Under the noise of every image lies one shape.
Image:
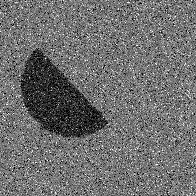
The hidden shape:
half disc
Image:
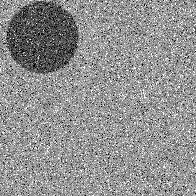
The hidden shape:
disc
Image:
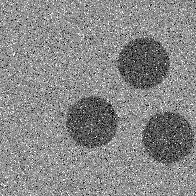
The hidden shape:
three dots
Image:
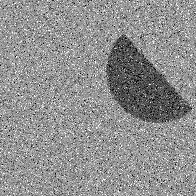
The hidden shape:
half disc
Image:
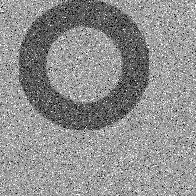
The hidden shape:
ring
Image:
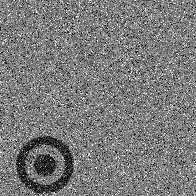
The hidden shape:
bullseye
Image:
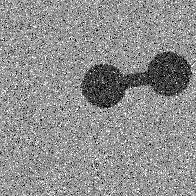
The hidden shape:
dumbbell
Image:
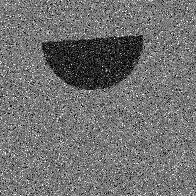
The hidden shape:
half disc
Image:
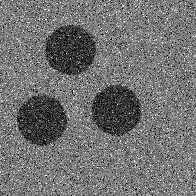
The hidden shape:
three dots
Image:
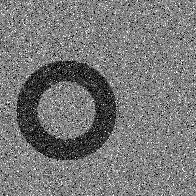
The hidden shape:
ring
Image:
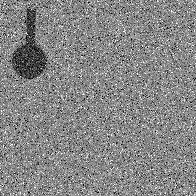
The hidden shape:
lollipop
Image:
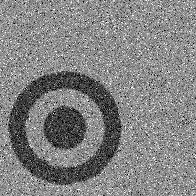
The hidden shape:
bullseye
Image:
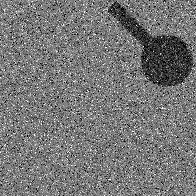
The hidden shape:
lollipop
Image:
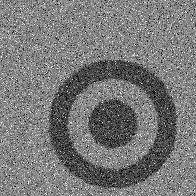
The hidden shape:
bullseye
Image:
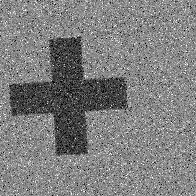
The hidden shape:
cross
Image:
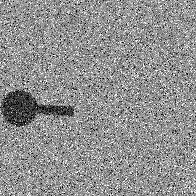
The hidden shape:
lollipop
